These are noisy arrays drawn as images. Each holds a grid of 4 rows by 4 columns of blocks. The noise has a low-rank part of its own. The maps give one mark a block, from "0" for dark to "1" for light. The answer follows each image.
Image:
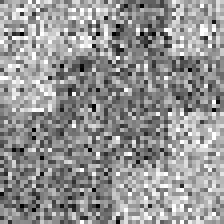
1 1 0 1
1 0 0 0
0 0 0 1
0 0 1 1
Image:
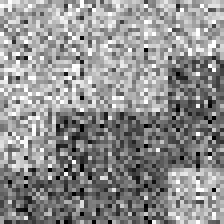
1 1 1 1
1 1 1 0
1 0 0 0
0 0 0 1
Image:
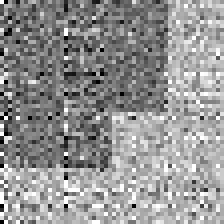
0 0 0 1
0 0 0 1
0 0 1 1
1 1 1 1
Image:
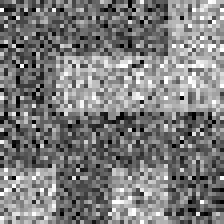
0 0 0 1
0 1 1 1
0 0 0 0
1 0 1 0
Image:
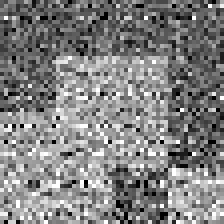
0 0 0 0
0 1 1 0
1 1 1 0
1 1 0 1
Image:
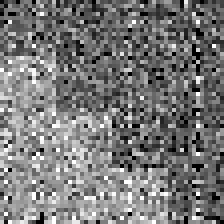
0 0 0 0
1 0 0 0
1 1 0 0
1 1 1 0
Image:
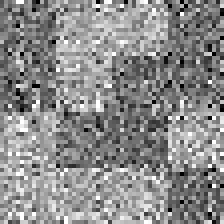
0 1 1 0
0 1 0 0
1 0 0 1
1 1 1 0
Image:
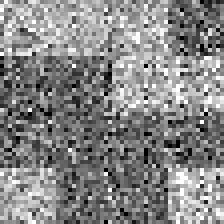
1 1 1 0
0 0 1 1
0 0 0 0
1 0 0 1
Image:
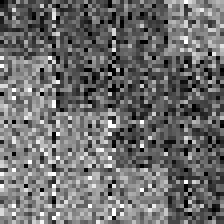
0 0 0 1
1 0 0 0
1 1 0 0
1 1 1 0
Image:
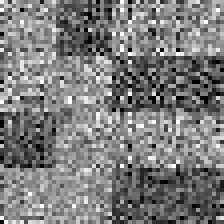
1 0 1 1
1 1 0 0
0 1 1 1
1 1 0 0
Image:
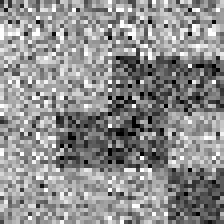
1 1 1 1
1 1 0 0
1 0 0 1
1 1 1 0
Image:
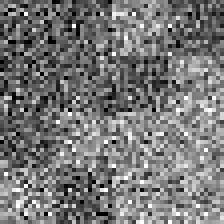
0 0 1 0
0 0 0 1
0 1 1 1
1 0 1 1
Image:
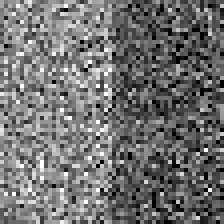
1 1 0 0
1 1 0 0
1 1 0 0
1 1 0 0
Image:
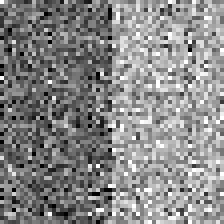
0 0 1 1
0 0 1 1
0 0 1 1
0 0 1 1
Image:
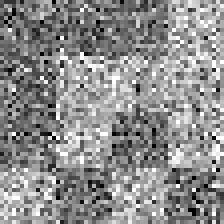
0 0 0 1
0 1 1 1
0 1 0 1
1 0 1 0
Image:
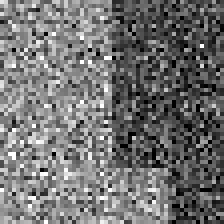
1 1 0 0
1 1 0 0
1 1 0 0
1 1 1 0
